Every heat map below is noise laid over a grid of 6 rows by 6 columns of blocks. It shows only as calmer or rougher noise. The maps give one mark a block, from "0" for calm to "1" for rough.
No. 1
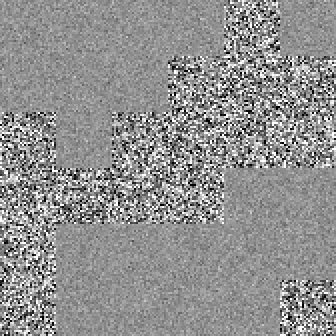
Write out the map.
0 0 0 0 1 0
0 0 0 1 1 1
1 0 1 1 1 1
1 1 1 1 0 0
1 0 0 0 0 0
1 0 0 0 0 1
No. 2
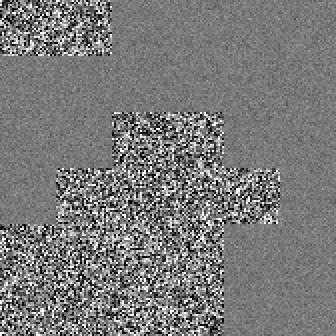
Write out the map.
1 1 0 0 0 0
0 0 0 0 0 0
0 0 1 1 0 0
0 1 1 1 1 0
1 1 1 1 0 0
1 1 1 1 0 0
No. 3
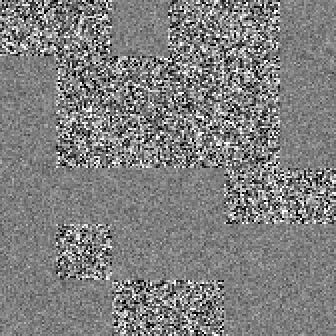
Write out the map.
1 1 0 1 1 0
0 1 1 1 1 0
0 1 1 1 1 0
0 0 0 0 1 1
0 1 0 0 0 0
0 0 1 1 0 0
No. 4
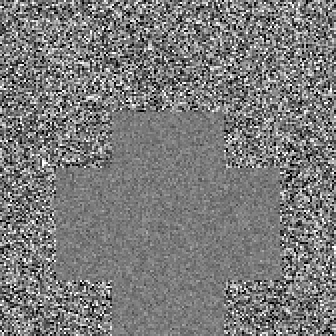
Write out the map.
1 1 1 1 1 1
1 1 1 1 1 1
1 1 0 0 1 1
1 0 0 0 0 1
1 0 0 0 0 1
1 1 0 0 1 1
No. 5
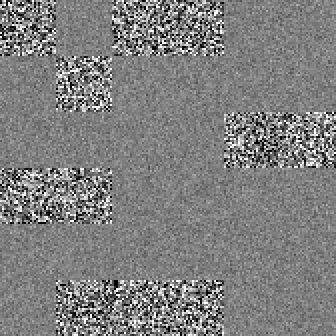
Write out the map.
1 0 1 1 0 0
0 1 0 0 0 0
0 0 0 0 1 1
1 1 0 0 0 0
0 0 0 0 0 0
0 1 1 1 0 0
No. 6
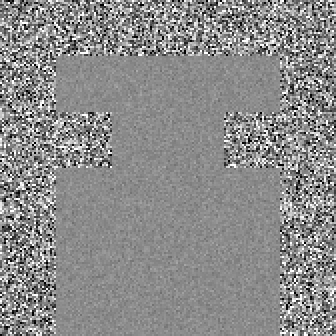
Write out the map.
1 1 1 1 1 1
1 0 0 0 0 1
1 1 0 0 1 1
1 0 0 0 0 1
1 0 0 0 0 1
1 0 0 0 0 1
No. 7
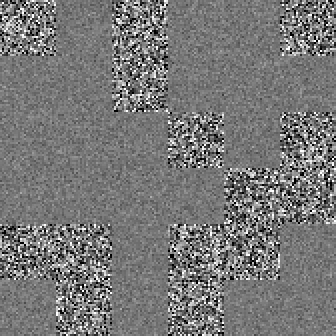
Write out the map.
1 0 1 0 0 1
0 0 1 0 0 0
0 0 0 1 0 1
0 0 0 0 1 1
1 1 0 1 1 0
0 1 0 1 0 0
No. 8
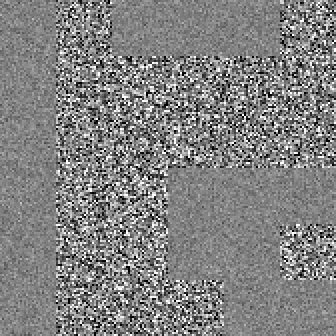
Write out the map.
0 1 0 0 0 1
0 1 1 1 1 1
0 1 1 1 1 1
0 1 1 0 0 0
0 1 1 0 0 1
0 1 1 1 0 0
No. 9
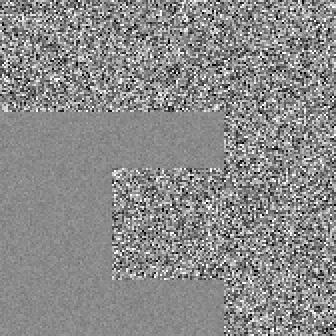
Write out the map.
1 1 1 1 1 1
1 1 1 1 1 1
0 0 0 0 1 1
0 0 1 1 1 1
0 0 1 1 1 1
0 0 0 0 1 1
